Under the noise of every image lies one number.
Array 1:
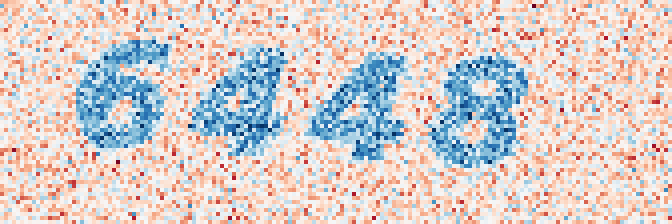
6448
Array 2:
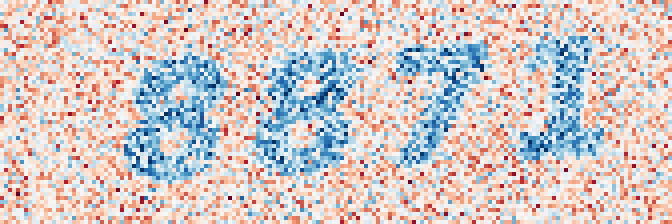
8871
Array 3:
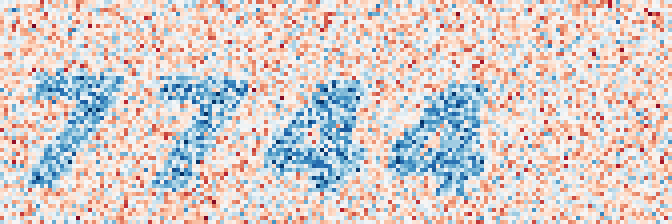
7744
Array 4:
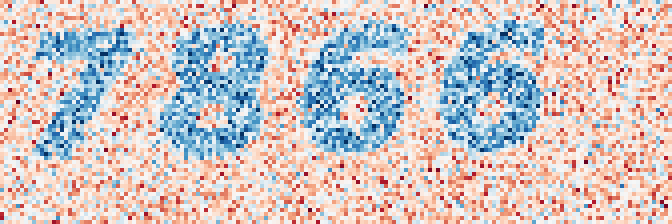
7866
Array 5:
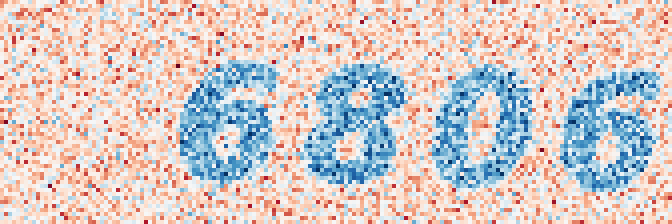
6806
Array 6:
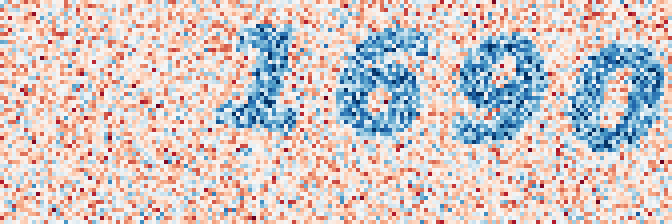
1690
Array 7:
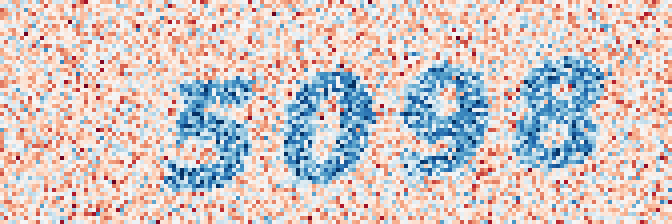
5098
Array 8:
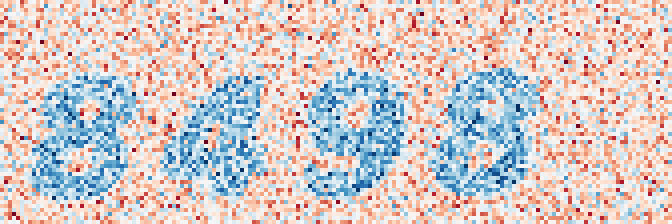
8498
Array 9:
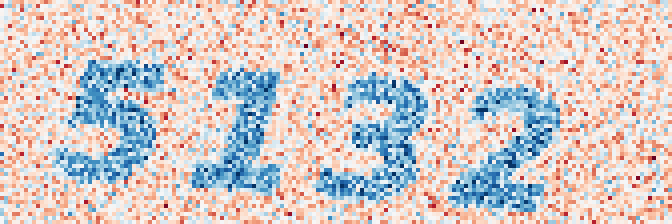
5132
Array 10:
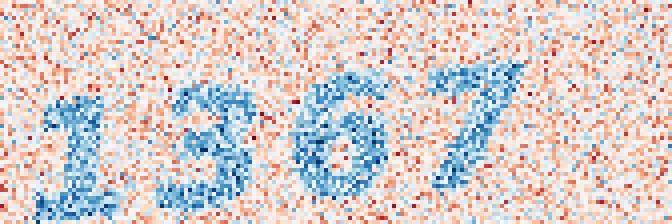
1367
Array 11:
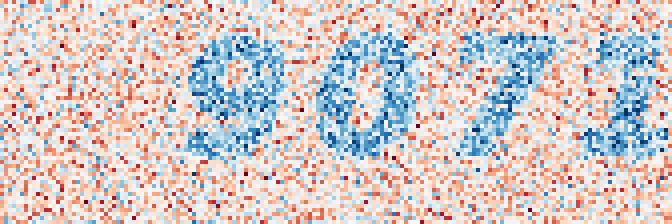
9071
